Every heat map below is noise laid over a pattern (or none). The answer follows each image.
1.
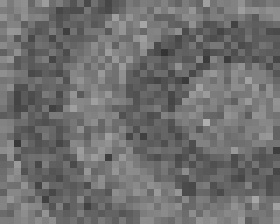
rings round one point
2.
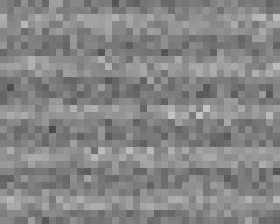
horizontal stripes
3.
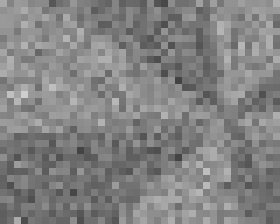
spokes from one point
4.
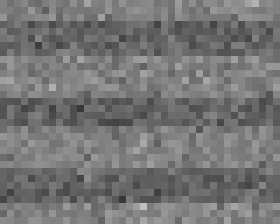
horizontal stripes
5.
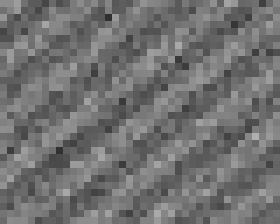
diagonal stripes
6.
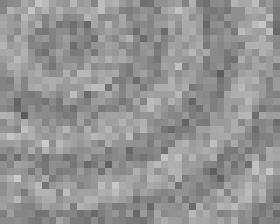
rings round one point
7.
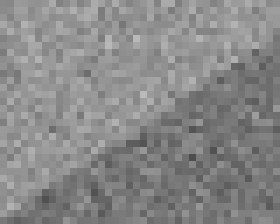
a sharp edge
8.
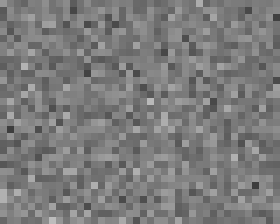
only noise
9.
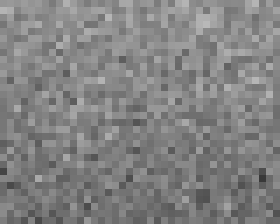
a smooth slope
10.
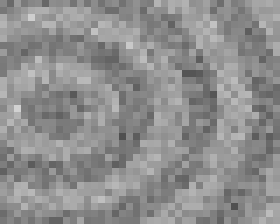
rings round one point
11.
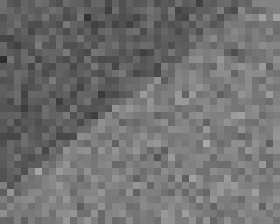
a sharp edge
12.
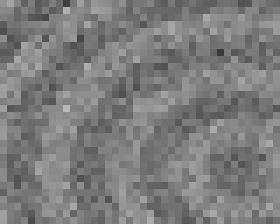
rings round one point
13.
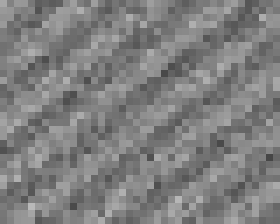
diagonal stripes
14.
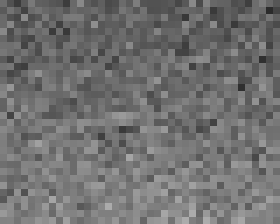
a smooth slope
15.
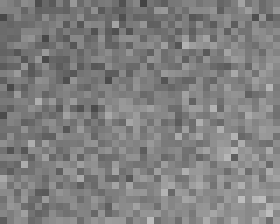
a smooth slope
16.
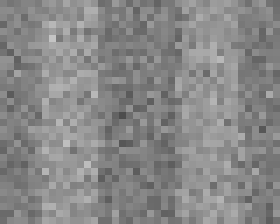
vertical stripes
